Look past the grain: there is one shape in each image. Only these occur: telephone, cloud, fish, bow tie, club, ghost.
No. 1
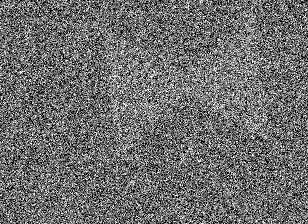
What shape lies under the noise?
bow tie
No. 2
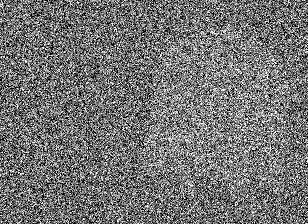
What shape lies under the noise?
ghost
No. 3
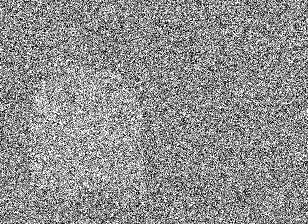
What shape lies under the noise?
ghost
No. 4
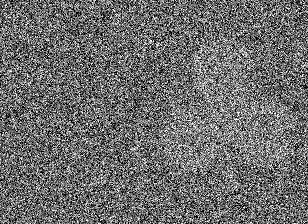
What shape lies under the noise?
club
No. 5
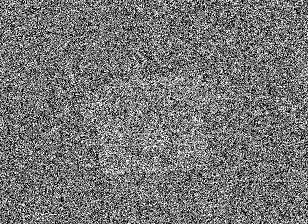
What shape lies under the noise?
telephone
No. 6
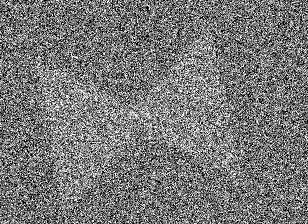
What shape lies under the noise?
bow tie
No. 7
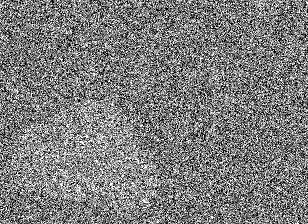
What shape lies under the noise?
cloud
